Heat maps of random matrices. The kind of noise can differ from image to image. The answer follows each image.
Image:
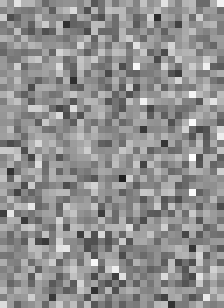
independent entries
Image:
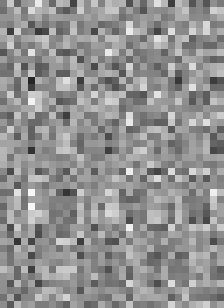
low rank plus noise
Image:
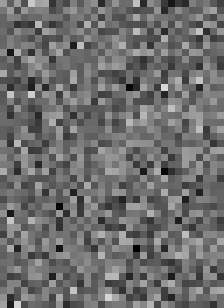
low rank plus noise
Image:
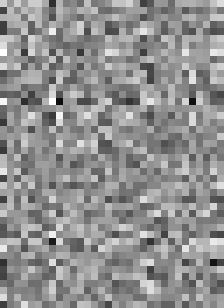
low rank plus noise
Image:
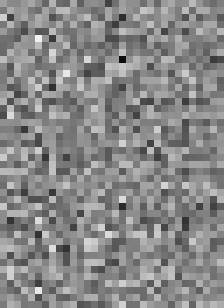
low rank plus noise
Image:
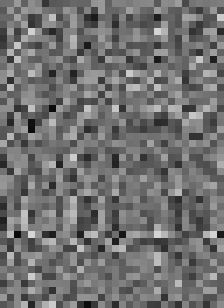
low rank plus noise
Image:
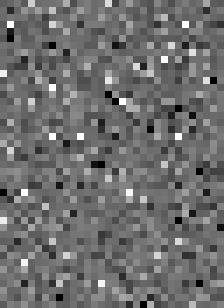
heavy tails
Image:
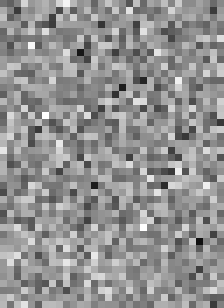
independent entries
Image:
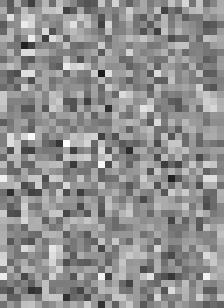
low rank plus noise
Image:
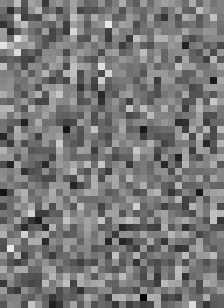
independent entries
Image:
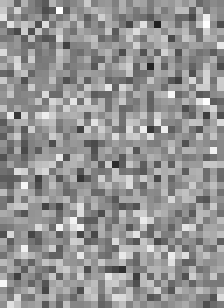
independent entries
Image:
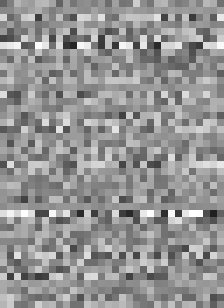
rows of uneven size
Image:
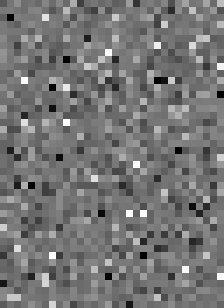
heavy tails
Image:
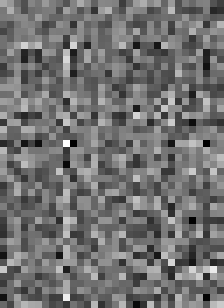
low rank plus noise
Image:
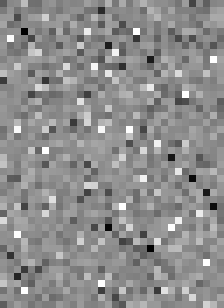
heavy tails
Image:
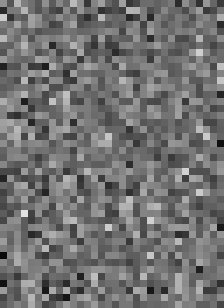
low rank plus noise
